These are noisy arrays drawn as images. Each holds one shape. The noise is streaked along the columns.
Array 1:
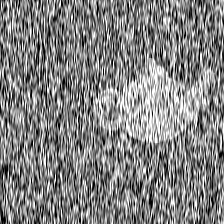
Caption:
light teapot
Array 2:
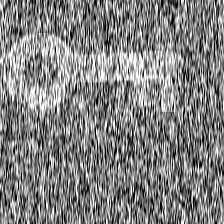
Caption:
light key
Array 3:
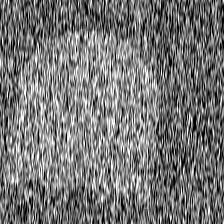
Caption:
light ghost
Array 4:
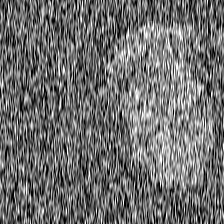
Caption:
light footprint
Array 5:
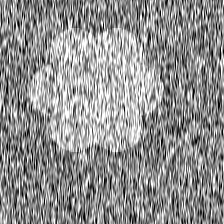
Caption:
light flower
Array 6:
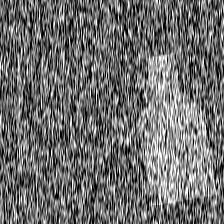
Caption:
light bottle
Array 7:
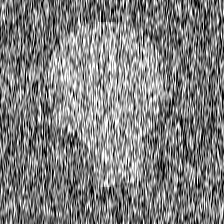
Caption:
light light bulb
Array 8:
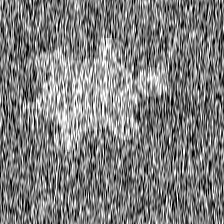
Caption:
light turtle
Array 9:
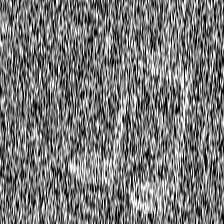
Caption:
light pair of musical notes
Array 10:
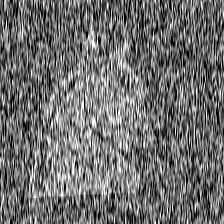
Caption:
light chess knight
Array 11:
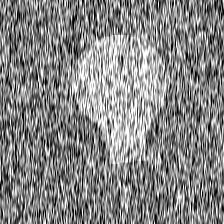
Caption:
light light bulb
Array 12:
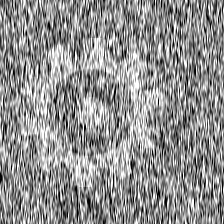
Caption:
light gear
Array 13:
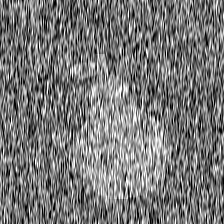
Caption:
light pear
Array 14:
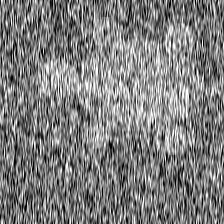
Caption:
light turtle
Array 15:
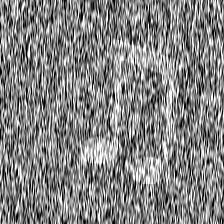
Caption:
light pair of musical notes
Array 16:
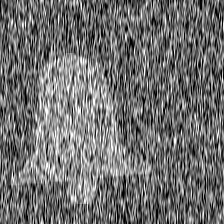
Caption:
light bell
